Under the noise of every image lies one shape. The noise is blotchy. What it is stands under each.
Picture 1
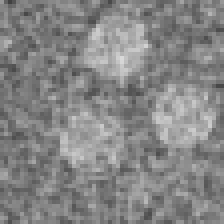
light three dots
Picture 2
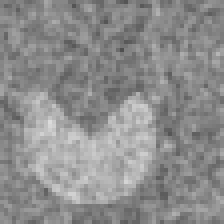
light disc with a wedge cut out
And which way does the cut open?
up
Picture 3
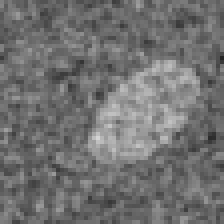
light ellipse
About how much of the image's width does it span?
half
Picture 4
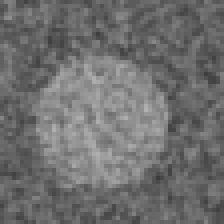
light disc
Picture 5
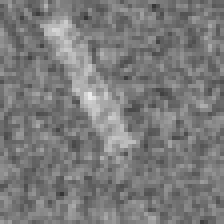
light bar
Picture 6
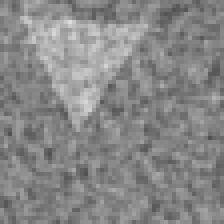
light triangle
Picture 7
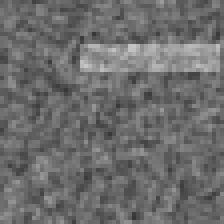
light bar
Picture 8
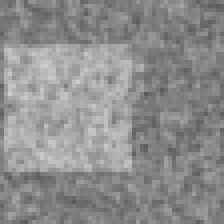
light square
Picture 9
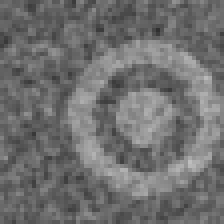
light bullseye
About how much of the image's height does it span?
two thirds
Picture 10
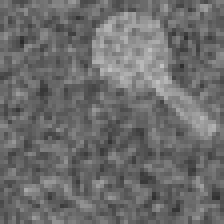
light lollipop
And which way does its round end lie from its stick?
up and left
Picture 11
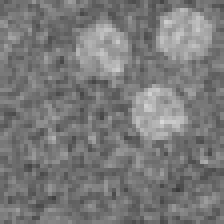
light three dots
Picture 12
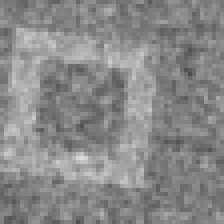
light square frame
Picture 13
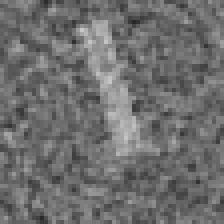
light bar
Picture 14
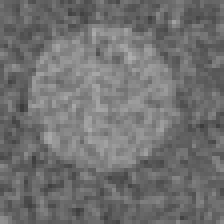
light disc
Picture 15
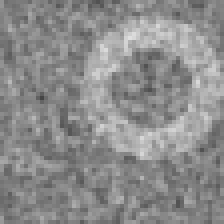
light ring
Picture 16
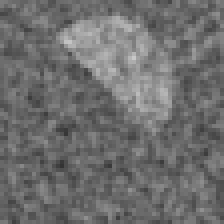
light half disc
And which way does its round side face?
up and right
